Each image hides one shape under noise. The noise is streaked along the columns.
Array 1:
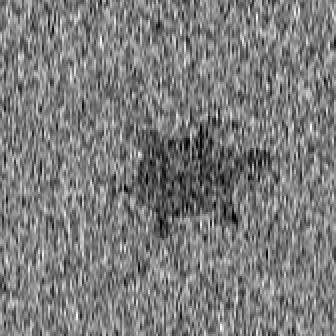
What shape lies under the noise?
turtle
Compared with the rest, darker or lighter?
darker
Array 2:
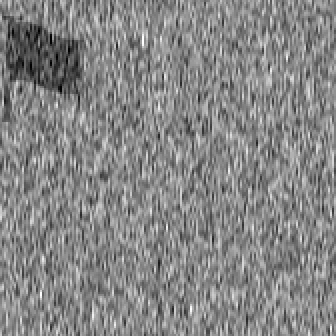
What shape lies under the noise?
flag
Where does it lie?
top left
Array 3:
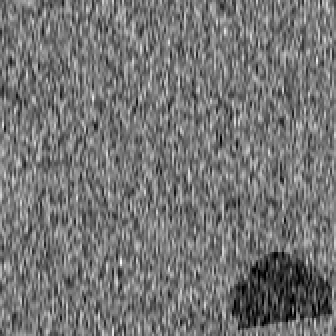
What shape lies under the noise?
cloud
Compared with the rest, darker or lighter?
darker
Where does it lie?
bottom right
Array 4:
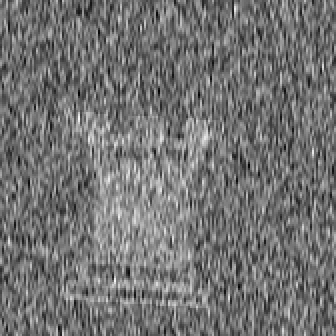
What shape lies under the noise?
chess rook
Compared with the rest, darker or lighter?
lighter
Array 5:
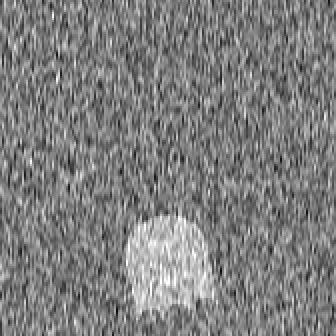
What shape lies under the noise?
ghost
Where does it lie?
bottom middle
